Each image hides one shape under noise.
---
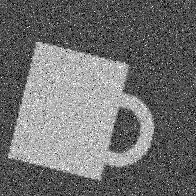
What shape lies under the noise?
cup
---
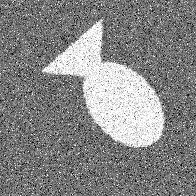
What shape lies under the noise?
fish
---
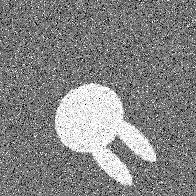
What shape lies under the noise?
rabbit's head
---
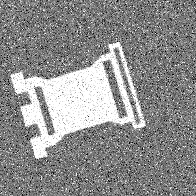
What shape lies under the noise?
chess rook
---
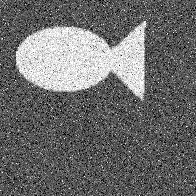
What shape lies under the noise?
fish
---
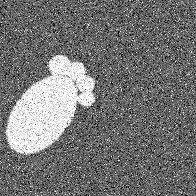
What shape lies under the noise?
footprint
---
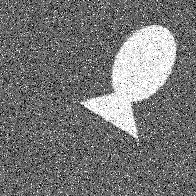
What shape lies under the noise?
fish
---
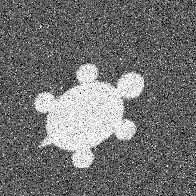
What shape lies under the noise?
turtle
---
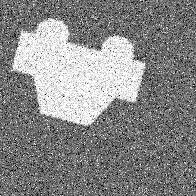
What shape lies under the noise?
car
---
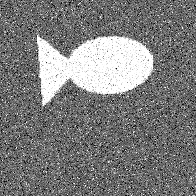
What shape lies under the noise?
fish
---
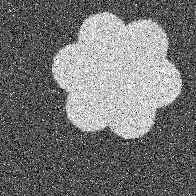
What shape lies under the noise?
flower
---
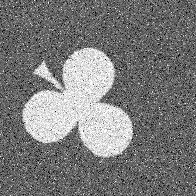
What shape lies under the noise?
club
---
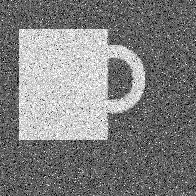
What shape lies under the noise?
cup
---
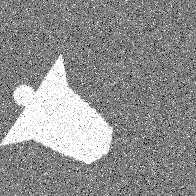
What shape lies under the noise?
bell
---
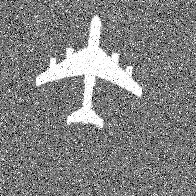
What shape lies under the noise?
airplane
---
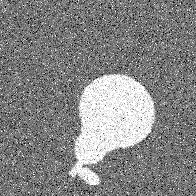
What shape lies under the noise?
pear
